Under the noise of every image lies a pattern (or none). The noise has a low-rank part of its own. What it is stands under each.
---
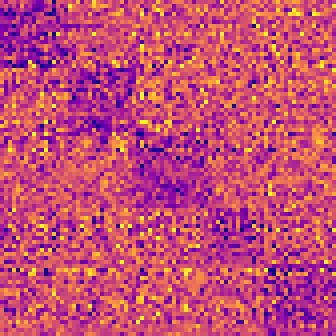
blocks along the diagonal
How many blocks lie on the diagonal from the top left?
5
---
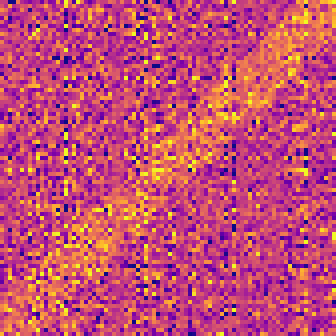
a diagonal band
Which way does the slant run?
bottom left to top right
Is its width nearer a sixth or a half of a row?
a sixth
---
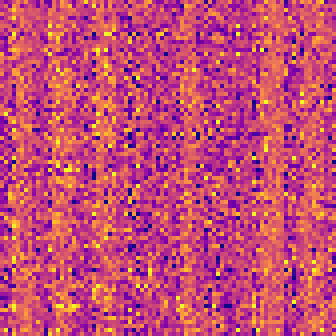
bands of columns
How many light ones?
6
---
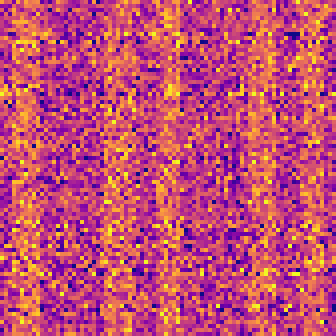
bands of columns
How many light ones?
5
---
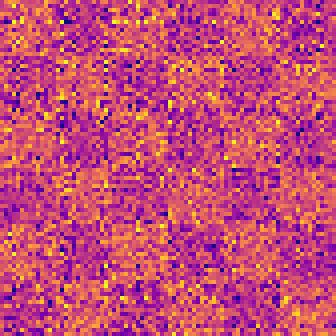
a checkerboard
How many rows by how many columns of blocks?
6 by 6
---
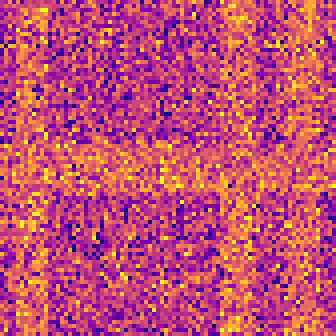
bands of rows crossing bands of columns
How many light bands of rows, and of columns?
1 and 3
